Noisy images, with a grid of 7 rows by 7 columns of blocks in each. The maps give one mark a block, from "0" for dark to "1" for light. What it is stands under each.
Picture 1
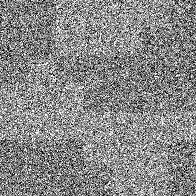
0011110
0011100
0100000
1110000
1111111
0001110
0000110
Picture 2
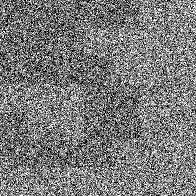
0000011
0001111
0000111
1110011
0110011
0000111
1111111
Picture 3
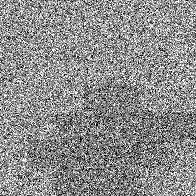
1111111
1111111
1111111
1110011
1100000
1000001
1100011
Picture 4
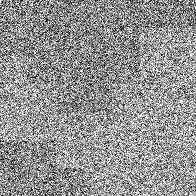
0000000
0000011
1000011
1100111
1111111
0011111
0001111
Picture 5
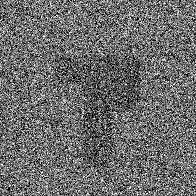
1111111
1111111
1100011
1110011
1110111
1110111
1111111
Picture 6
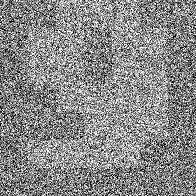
0011100
0110110
0110110
0011110
0001110
0111100
0000000
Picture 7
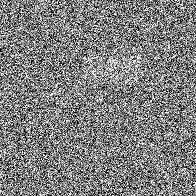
0000000
0000000
0001100
0000000
0000000
0000000
0000000
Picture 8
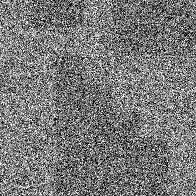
1001000
1111000
1101111
1100111
1100011
1100001
1100001
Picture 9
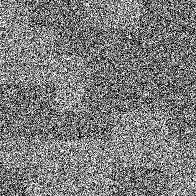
1001100
1100000
1110000
0010000
0000110
1111111
0111001
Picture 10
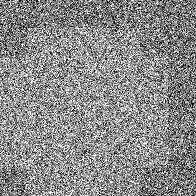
0000000
0111100
1111110
1111110
1111110
1111110
0111100
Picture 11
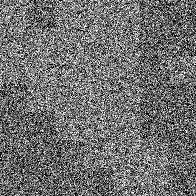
1011100
1111100
1111101
0111100
0011100
0001110
0000110
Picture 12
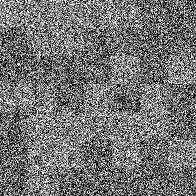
1111100
0110000
0000101
1101010
0111110
0110101
0100000
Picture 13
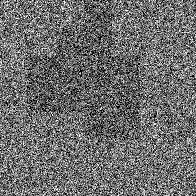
1110111
1100111
1000011
1000011
1110011
1111111
1111111
